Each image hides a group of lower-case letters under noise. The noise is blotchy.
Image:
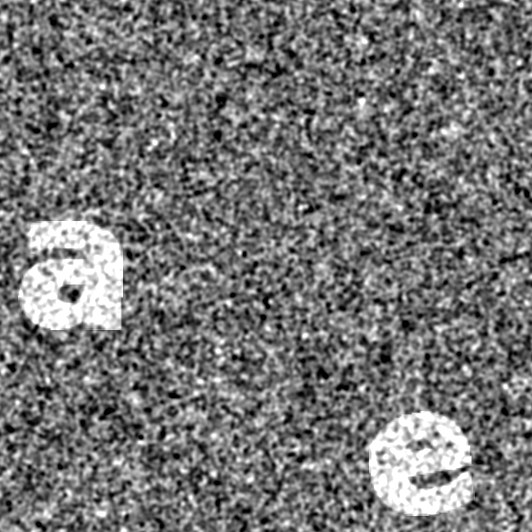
middle left: light a; bottom right: light e
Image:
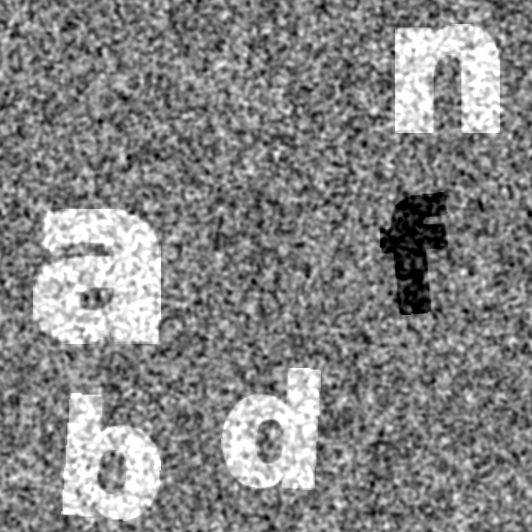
top right: light n; middle left: light a; middle right: dark f; bottom left: light b; bottom middle: light d
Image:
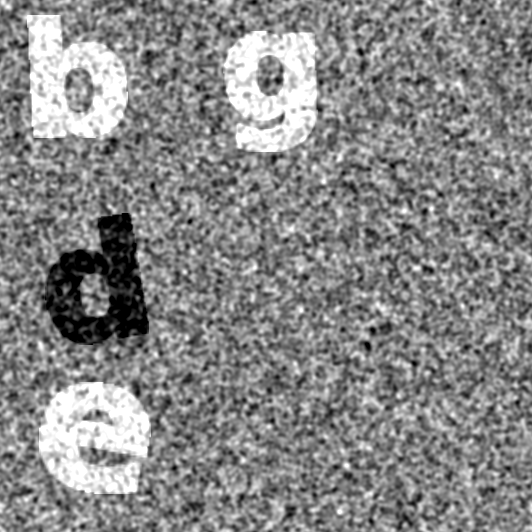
top left: light b; top middle: light g; middle left: dark d; bottom left: light e
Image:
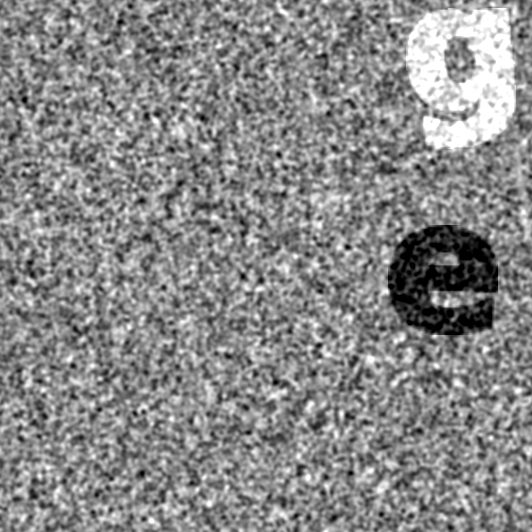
top right: light g; middle right: dark e
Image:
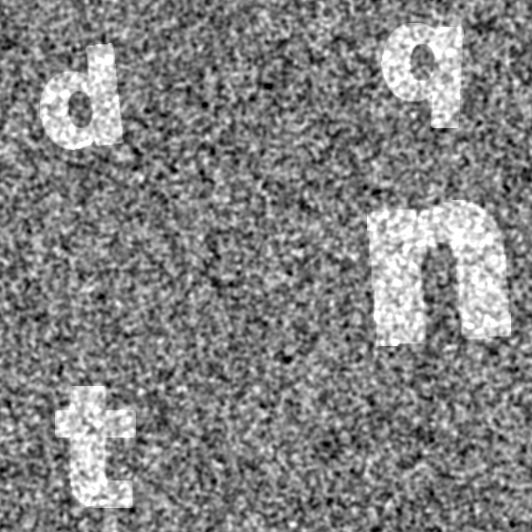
top left: light d; top right: light q; middle right: light n; bottom left: light t
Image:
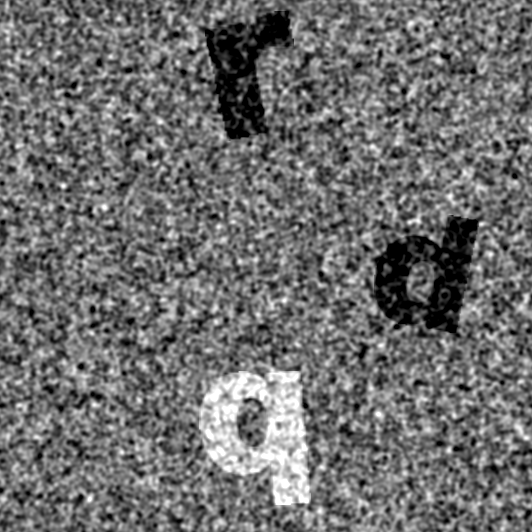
top middle: dark r; middle right: dark d; bottom middle: light q
